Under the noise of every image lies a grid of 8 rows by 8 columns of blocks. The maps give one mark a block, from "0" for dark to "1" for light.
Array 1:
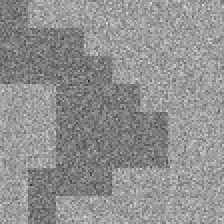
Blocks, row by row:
0 1 1 1 1 1 1 1
0 0 0 1 1 1 1 1
0 0 0 0 1 1 1 1
1 1 0 0 0 1 1 1
1 1 0 0 0 0 1 1
1 1 0 0 0 0 1 1
1 0 0 0 1 1 1 1
1 0 1 1 1 1 1 1
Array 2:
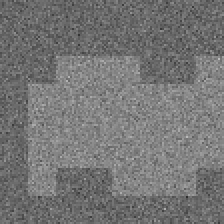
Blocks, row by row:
0 0 0 0 0 0 0 0
0 0 0 0 0 0 0 0
0 0 1 1 1 0 0 1
0 1 1 1 1 1 1 1
0 1 1 1 1 1 1 1
0 1 1 1 1 1 1 1
0 1 0 0 1 1 1 0
0 0 0 0 0 0 0 0
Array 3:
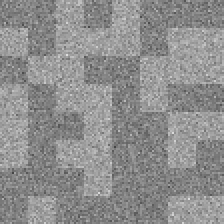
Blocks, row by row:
0 0 1 0 1 0 0 0
1 0 1 1 1 0 1 1
0 1 1 0 0 1 1 1
1 0 1 1 0 1 0 0
1 0 0 1 0 0 1 1
1 0 1 1 0 0 1 0
0 0 0 1 0 0 0 0
0 1 0 0 0 0 1 1
